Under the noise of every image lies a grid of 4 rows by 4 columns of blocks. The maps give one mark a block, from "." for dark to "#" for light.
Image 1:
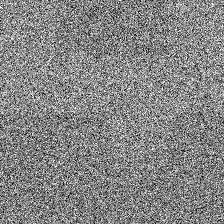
# . . #
# # # #
. . # .
. . . .
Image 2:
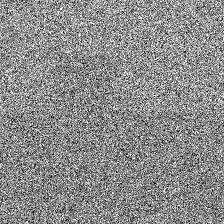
# # # #
# . # #
. . . .
. . . .
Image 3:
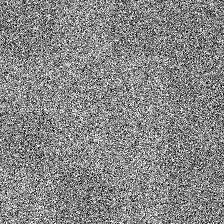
. # . .
# # # .
. # # .
# . # .
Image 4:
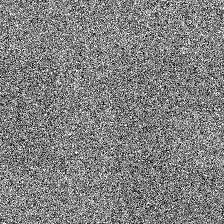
# # # #
. # . .
. # . #
# # . .
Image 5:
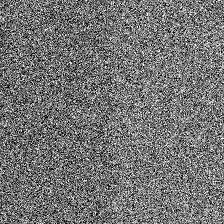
. . # #
. . # #
. . # #
. . # #
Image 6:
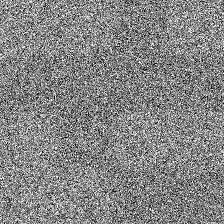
# # . #
. . . .
# . # #
# # . .
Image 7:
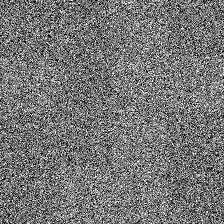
. . # .
# . # #
. . # .
. # # .
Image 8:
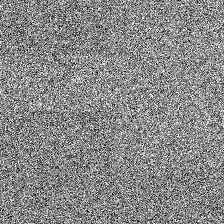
. . # #
# # # #
. . # #
. . . .
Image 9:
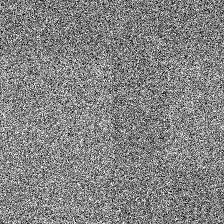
. . . .
# # . #
# # . #
# # . .
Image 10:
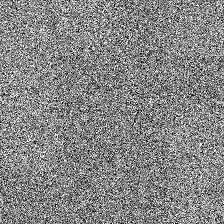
# # . #
# . . .
# . . #
. . . #
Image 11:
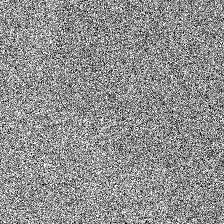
# . . .
# . . .
# # . .
# # # .
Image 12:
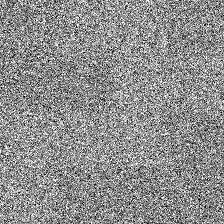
. # # .
. . # #
# # # .
# . . .
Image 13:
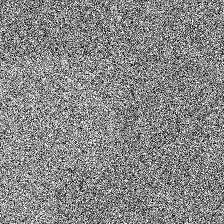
. . . .
# # . .
# # . .
# . . .
